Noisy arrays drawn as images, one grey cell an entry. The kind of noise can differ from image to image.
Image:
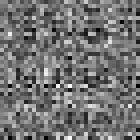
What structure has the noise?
low rank plus noise
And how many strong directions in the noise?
two
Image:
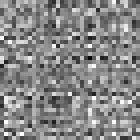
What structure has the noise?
low rank plus noise
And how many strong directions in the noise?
two
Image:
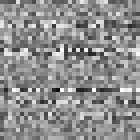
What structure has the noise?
rows of uneven size
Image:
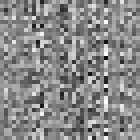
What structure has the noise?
columns of uneven size
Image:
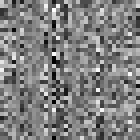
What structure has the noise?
columns of uneven size
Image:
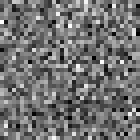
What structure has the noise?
independent entries
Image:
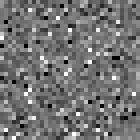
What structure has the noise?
heavy tails
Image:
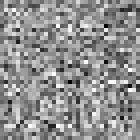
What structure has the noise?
low rank plus noise
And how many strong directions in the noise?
three or four
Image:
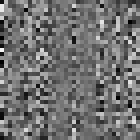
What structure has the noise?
columns of uneven size
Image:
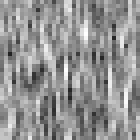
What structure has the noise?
streaked along the columns
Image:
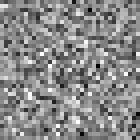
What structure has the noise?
independent entries
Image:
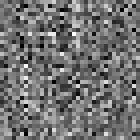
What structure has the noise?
low rank plus noise
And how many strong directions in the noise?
three or four
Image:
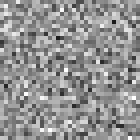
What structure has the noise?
independent entries
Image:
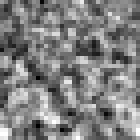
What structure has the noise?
blotchy
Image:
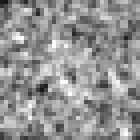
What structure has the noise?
blotchy
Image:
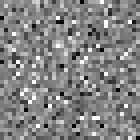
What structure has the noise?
heavy tails
